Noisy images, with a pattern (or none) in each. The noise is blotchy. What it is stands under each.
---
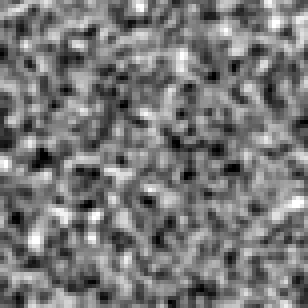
only noise
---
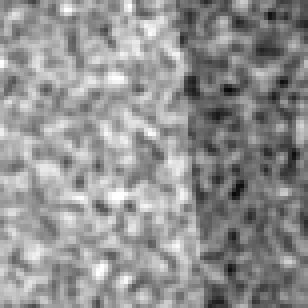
a sharp edge
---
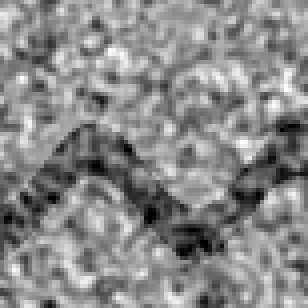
a wavy band
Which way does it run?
left to right
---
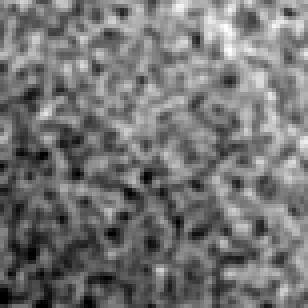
a smooth slope
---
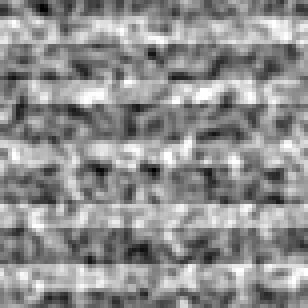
horizontal stripes
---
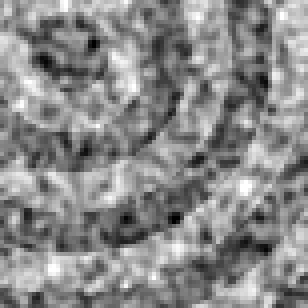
rings round one point
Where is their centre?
top left
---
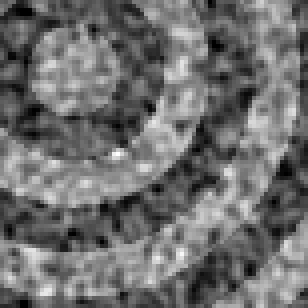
rings round one point
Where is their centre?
top left
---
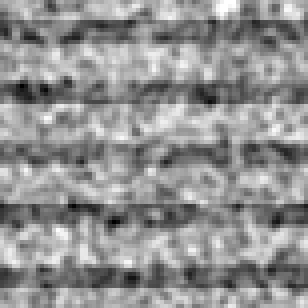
horizontal stripes
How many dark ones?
5
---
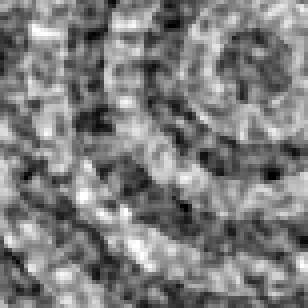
rings round one point
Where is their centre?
top right
